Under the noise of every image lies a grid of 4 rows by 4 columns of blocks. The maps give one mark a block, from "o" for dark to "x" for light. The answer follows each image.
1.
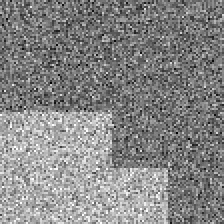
o o o o
o o o o
x x o o
x x x o
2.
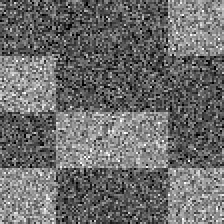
o o o x
x o o o
o x x o
x o o x
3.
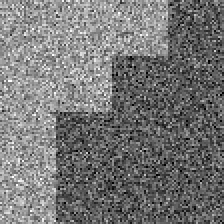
x x x o
x x o o
x o o o
x o o o
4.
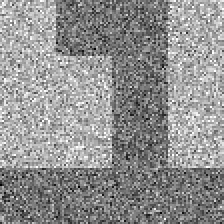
x o o x
x x o x
x x o x
o o o o
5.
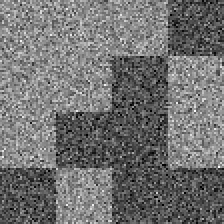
x x x o
x x o x
x o o x
o x o o
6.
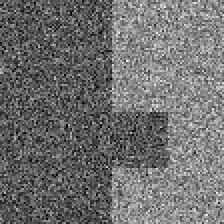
o o x x
o o x x
o o o x
o o x x
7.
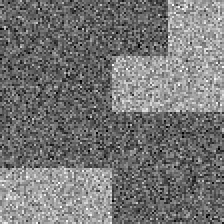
o o o x
o o x x
o o o o
x x o o
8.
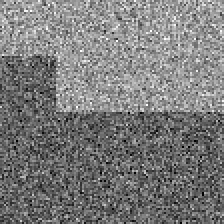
x x x x
o x x x
o o o o
o o o o
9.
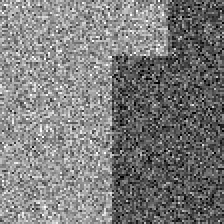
x x x o
x x o o
x x o o
x x o o
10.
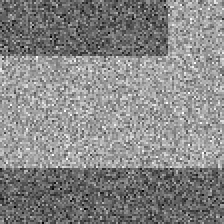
o o o x
x x x x
x x x x
o o o o
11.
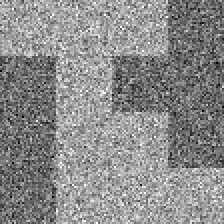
x x x o
o x o o
o x x o
o x x x
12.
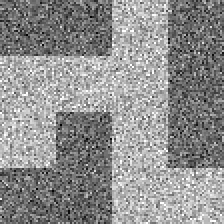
o o x o
x x x o
x o x o
o o x x
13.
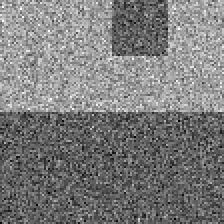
x x o x
x x x x
o o o o
o o o o
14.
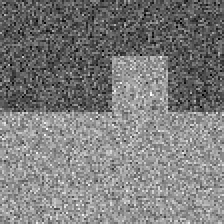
o o o o
o o x o
x x x x
x x x x
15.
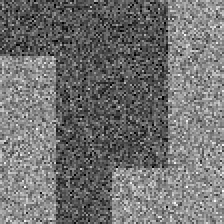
o o o x
x o o x
x o o x
x o x x
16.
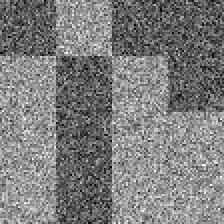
o x o o
x o x o
x o x x
x o x x
